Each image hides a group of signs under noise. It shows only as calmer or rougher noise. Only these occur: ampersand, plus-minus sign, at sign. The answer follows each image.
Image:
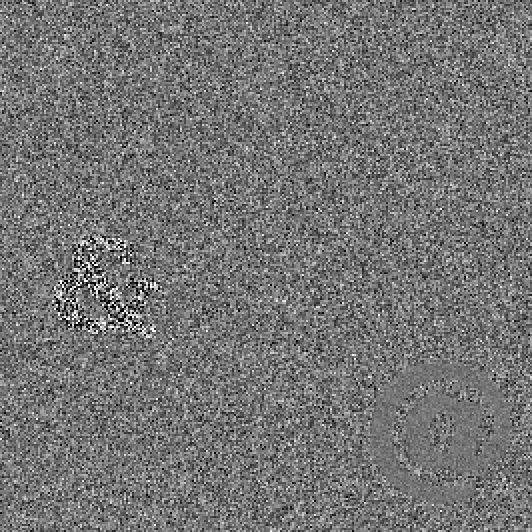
middle left: rough ampersand; bottom right: calm at sign
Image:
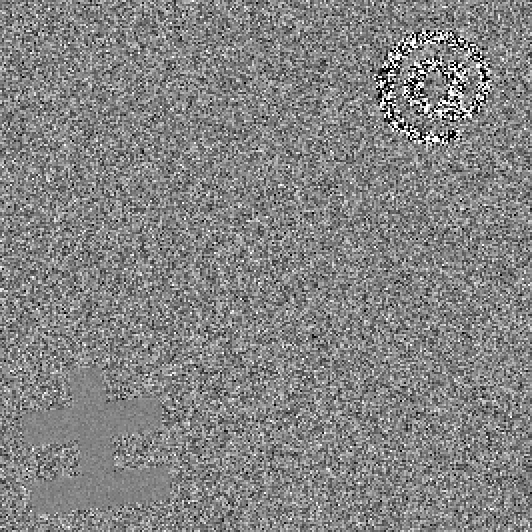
top right: rough at sign; bottom left: calm plus-minus sign
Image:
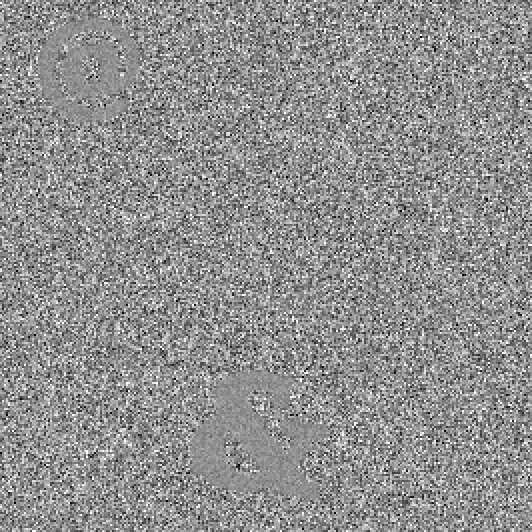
top left: calm at sign; bottom middle: calm ampersand
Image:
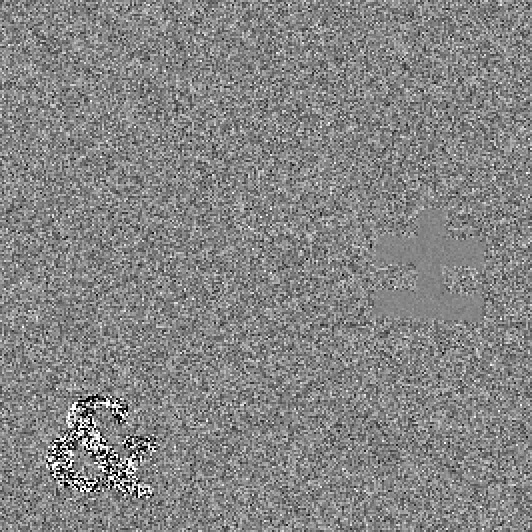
middle right: calm plus-minus sign; bottom left: rough ampersand
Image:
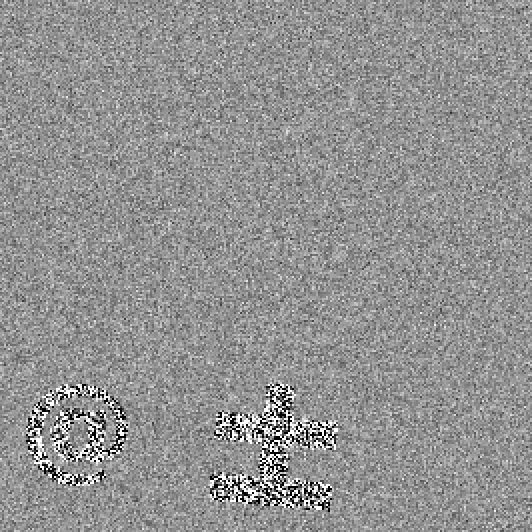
bottom left: rough at sign; bottom middle: rough plus-minus sign
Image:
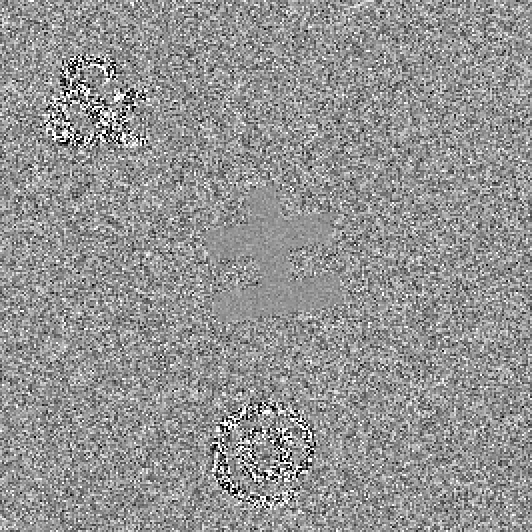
top left: rough ampersand; centre: calm plus-minus sign; bottom middle: rough at sign
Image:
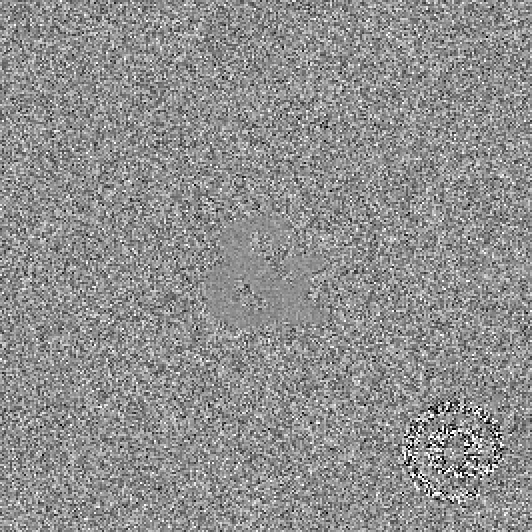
centre: calm ampersand; bottom right: rough at sign
